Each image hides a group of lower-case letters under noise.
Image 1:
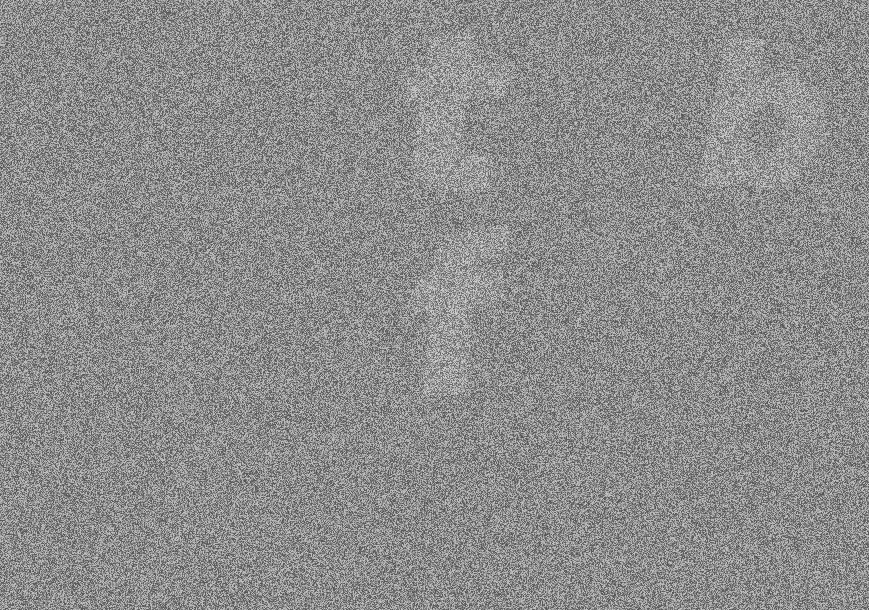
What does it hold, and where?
top middle: t; top right: b; centre: f
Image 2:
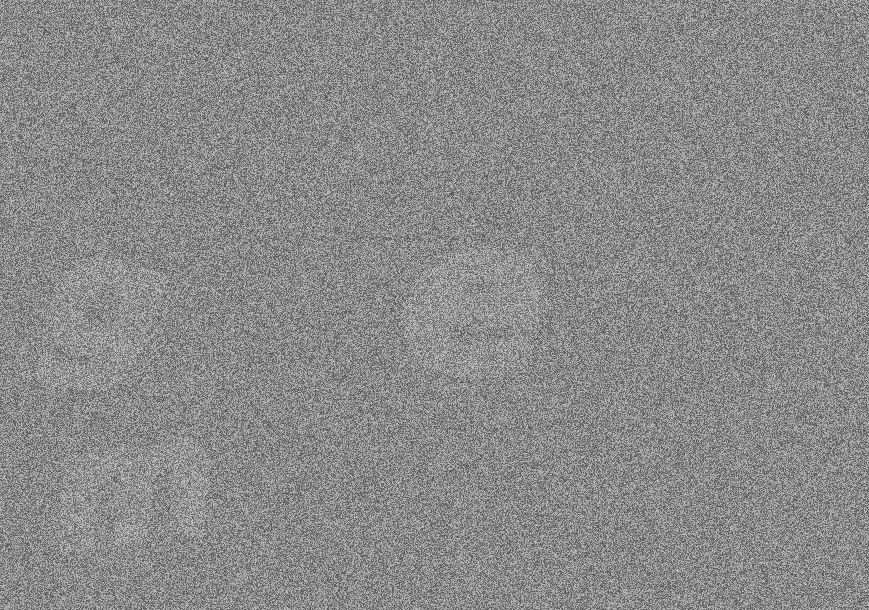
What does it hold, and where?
middle left: g; centre: e; bottom left: m
